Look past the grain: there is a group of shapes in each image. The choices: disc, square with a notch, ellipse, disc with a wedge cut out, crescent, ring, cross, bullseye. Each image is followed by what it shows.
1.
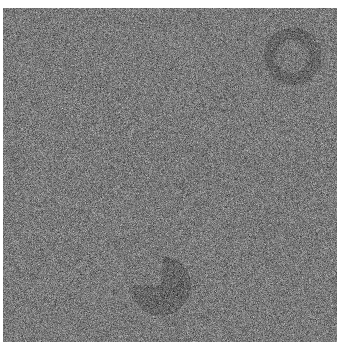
top right: ring; bottom middle: disc with a wedge cut out
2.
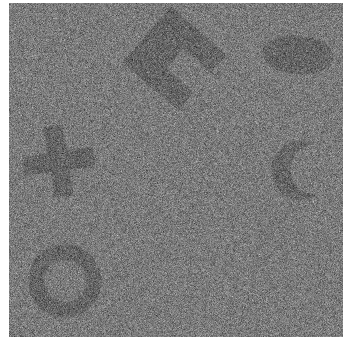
top middle: square with a notch; top right: ellipse; middle left: cross; middle right: crescent; bottom left: ring
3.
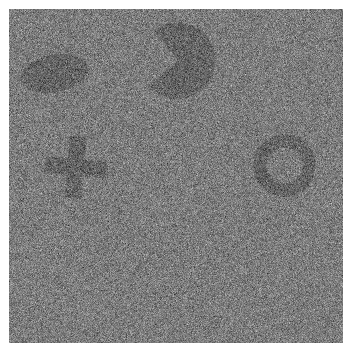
top left: ellipse; top middle: disc with a wedge cut out; middle left: cross; middle right: ring
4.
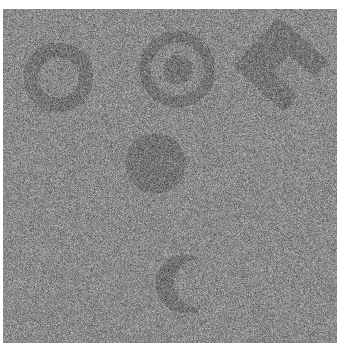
top left: ring; top middle: bullseye; top right: square with a notch; centre: disc; bottom middle: crescent
